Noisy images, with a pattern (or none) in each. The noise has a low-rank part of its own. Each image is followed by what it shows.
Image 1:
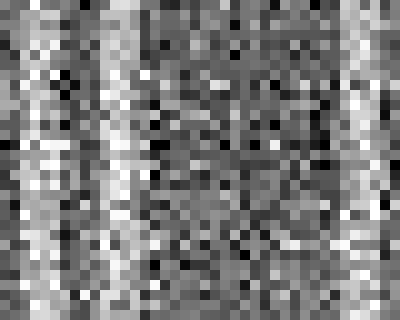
bands of columns
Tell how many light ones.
3
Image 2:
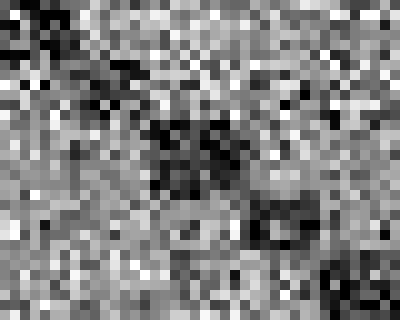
blocks along the diagonal
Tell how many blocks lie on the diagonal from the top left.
5
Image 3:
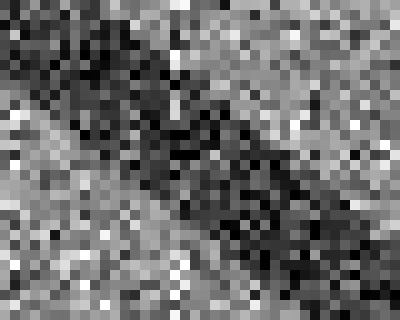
a diagonal band
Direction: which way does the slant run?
top left to bottom right
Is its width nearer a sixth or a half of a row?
a half
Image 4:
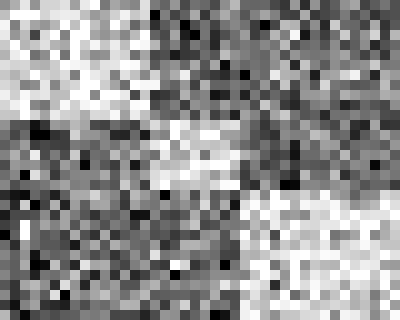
blocks along the diagonal
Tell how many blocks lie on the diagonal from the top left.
3
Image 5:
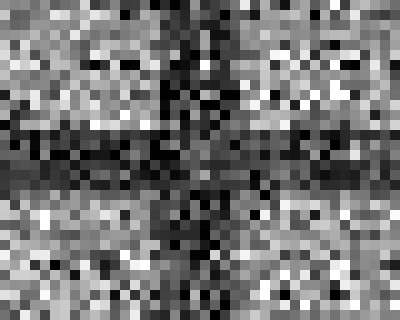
bands of rows crossing bands of columns
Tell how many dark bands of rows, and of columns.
1 and 1
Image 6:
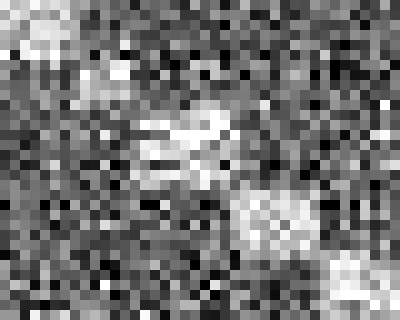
blocks along the diagonal
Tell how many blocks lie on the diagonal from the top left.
5
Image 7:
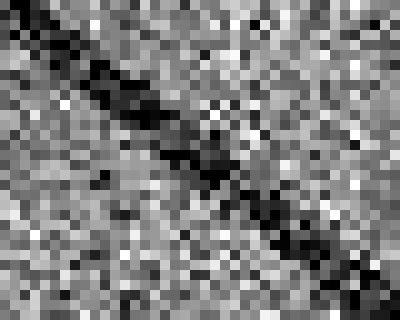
a diagonal band
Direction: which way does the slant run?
top left to bottom right
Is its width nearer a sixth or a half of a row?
a sixth
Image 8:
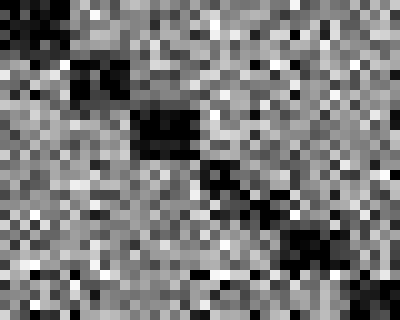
blocks along the diagonal
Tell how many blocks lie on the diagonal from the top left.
7
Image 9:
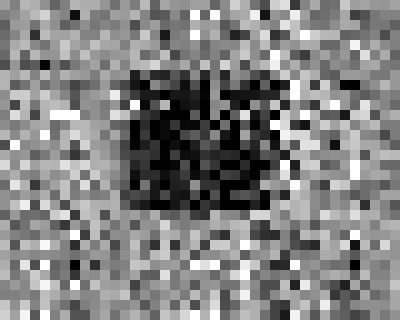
one block
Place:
centre
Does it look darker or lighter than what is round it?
darker
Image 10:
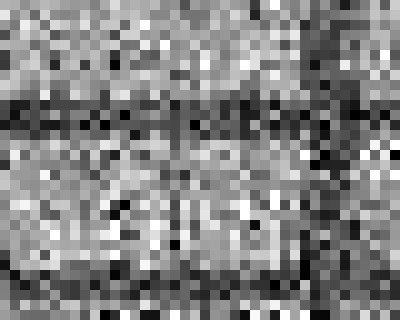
bands of rows crossing bands of columns
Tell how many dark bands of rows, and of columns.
2 and 1
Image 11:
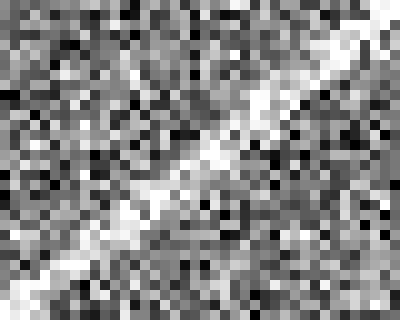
a diagonal band
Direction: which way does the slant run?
bottom left to top right
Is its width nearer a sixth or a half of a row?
a sixth
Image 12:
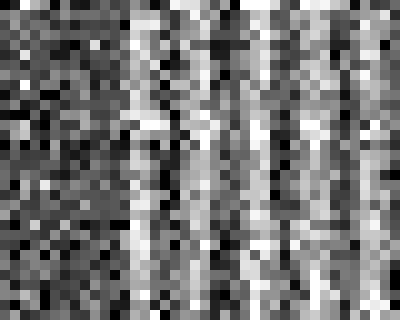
bands of columns
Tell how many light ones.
5
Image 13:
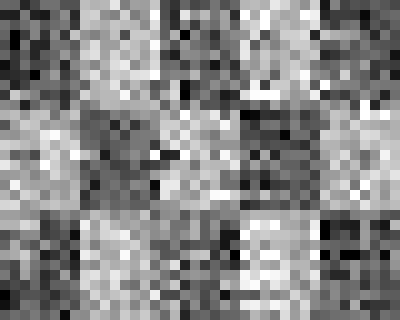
a checkerboard
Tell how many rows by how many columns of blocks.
3 by 5
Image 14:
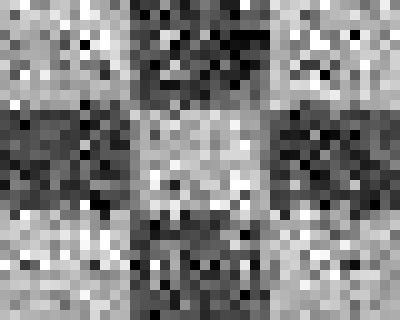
a checkerboard
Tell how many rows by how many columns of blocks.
3 by 3
